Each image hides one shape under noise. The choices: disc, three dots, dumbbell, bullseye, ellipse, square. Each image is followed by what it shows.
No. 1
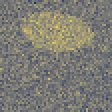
ellipse
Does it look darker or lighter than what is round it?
lighter
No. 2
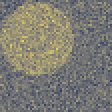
disc
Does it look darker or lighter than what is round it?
lighter
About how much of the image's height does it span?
two thirds
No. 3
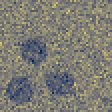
three dots
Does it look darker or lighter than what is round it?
darker
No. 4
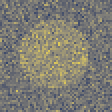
disc
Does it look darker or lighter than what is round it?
lighter
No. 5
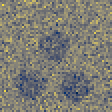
three dots
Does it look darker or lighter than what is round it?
darker
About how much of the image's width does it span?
two thirds
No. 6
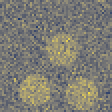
three dots
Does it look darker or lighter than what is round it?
lighter
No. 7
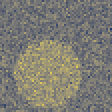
disc
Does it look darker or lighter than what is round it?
lighter
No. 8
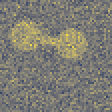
dumbbell
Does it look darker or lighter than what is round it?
lighter
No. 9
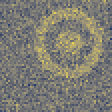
bullseye
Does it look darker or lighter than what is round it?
lighter
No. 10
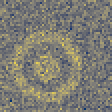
bullseye
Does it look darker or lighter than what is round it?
lighter
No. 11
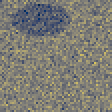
ellipse
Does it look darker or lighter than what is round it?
darker
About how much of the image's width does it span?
half
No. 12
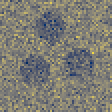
three dots
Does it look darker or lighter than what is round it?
darker
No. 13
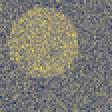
disc
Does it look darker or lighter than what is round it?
lighter
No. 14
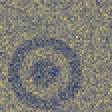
bullseye
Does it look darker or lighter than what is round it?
darker
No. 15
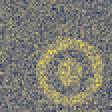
bullseye
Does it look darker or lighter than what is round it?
lighter
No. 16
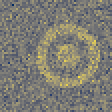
bullseye
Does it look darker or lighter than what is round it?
lighter
